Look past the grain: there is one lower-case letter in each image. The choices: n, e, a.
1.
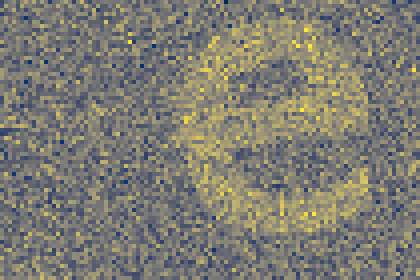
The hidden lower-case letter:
e
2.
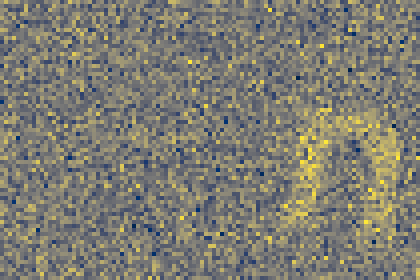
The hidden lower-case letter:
n
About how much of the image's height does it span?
half
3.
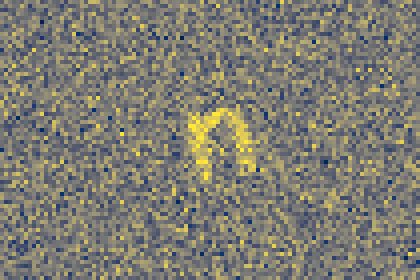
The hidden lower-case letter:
n
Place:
centre
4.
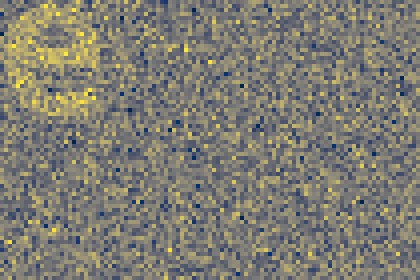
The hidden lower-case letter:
e
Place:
top left
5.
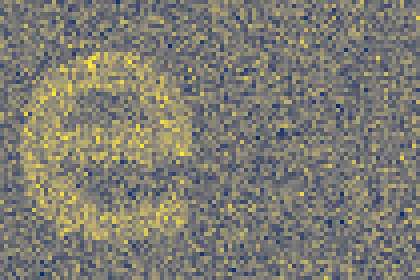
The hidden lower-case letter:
e
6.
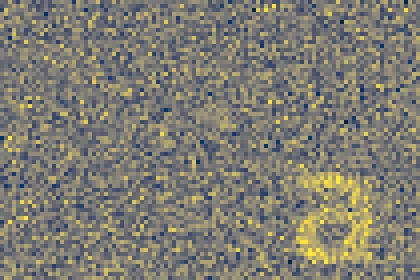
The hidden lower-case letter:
a
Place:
bottom right
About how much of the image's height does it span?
a third
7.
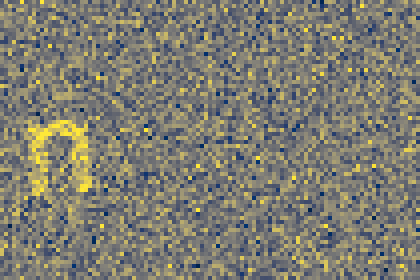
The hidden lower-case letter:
n
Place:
middle left
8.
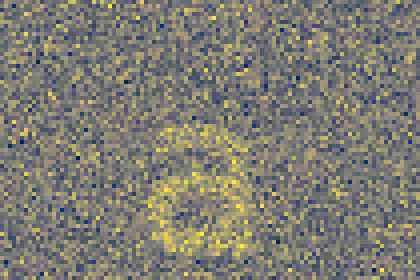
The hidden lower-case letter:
a
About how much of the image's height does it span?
half
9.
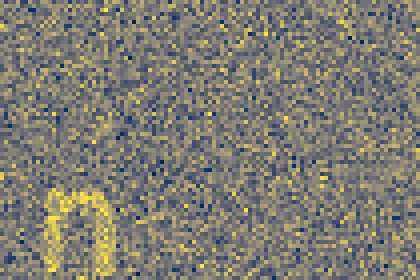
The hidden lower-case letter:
n
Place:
bottom left
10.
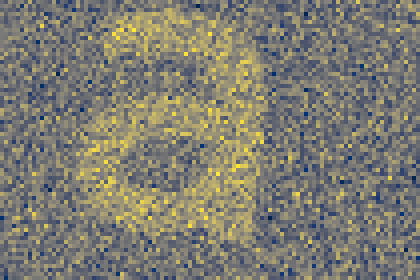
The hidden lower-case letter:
a
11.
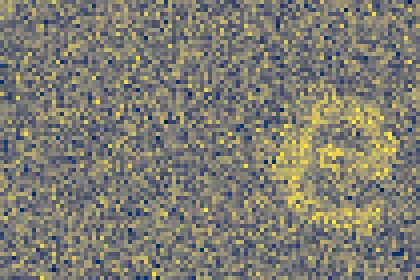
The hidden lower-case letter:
e
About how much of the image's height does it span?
half
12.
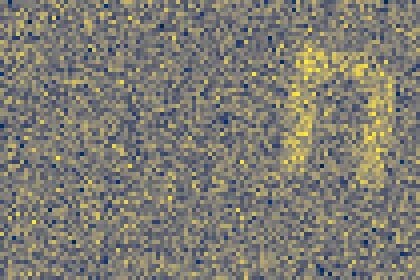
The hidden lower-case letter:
n
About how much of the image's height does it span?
half
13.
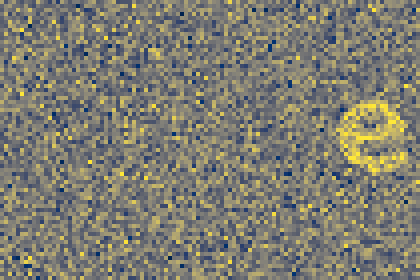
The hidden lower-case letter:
e
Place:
middle right
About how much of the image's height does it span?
a quarter
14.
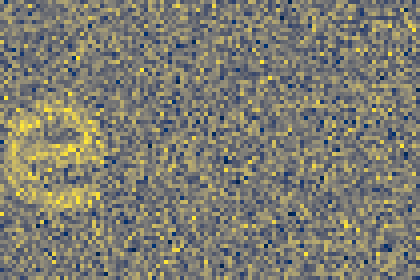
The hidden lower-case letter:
e
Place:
middle left
